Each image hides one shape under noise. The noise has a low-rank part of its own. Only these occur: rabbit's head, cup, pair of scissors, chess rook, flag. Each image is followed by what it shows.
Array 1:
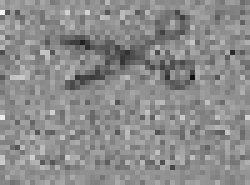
pair of scissors
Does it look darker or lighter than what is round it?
darker
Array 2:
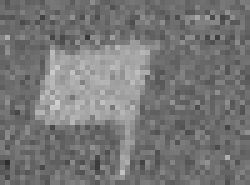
flag
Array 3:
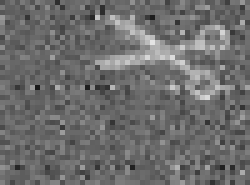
pair of scissors
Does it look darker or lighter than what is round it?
lighter
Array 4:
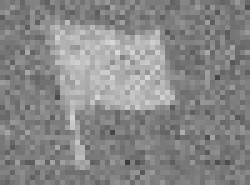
flag
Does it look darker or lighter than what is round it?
lighter
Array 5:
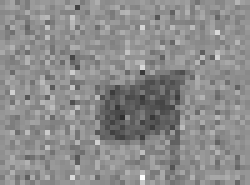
flag
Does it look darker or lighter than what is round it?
darker
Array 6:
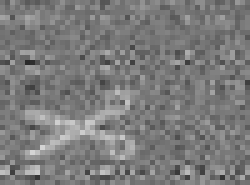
pair of scissors
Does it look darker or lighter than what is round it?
lighter
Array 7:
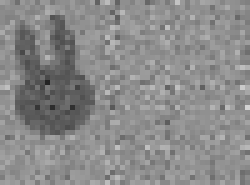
rabbit's head
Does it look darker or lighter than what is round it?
darker
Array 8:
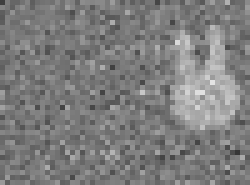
rabbit's head
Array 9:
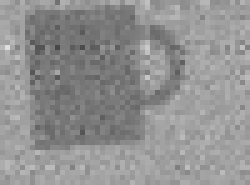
cup
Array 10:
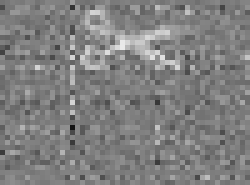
pair of scissors
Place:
top middle
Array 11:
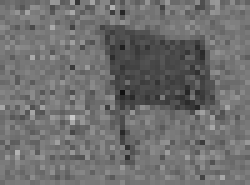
flag
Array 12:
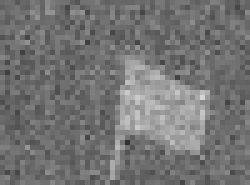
flag
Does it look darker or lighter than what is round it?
lighter
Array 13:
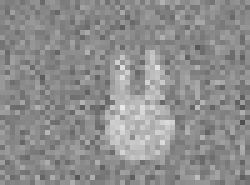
rabbit's head
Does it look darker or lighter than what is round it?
lighter
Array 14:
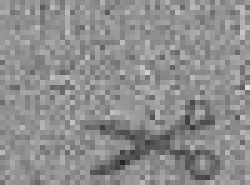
pair of scissors
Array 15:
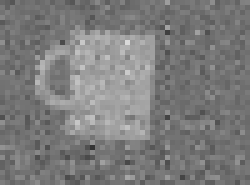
cup
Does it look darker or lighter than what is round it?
lighter
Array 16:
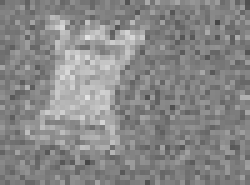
chess rook
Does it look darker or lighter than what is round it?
lighter
